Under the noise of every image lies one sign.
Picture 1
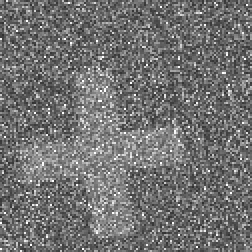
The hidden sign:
plus sign
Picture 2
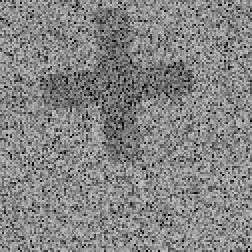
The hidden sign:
plus sign
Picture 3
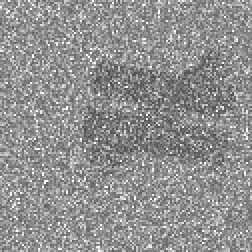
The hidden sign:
not-equal sign
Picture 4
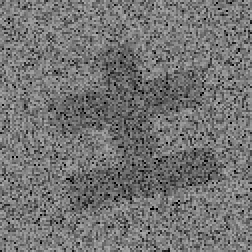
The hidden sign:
plus-minus sign
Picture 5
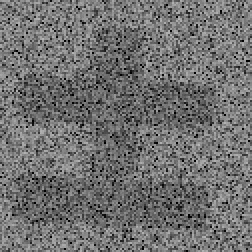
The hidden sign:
plus-minus sign
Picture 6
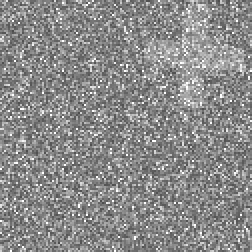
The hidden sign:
plus sign
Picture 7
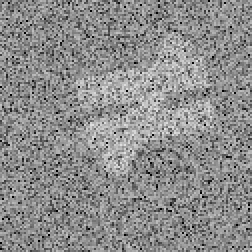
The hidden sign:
not-equal sign
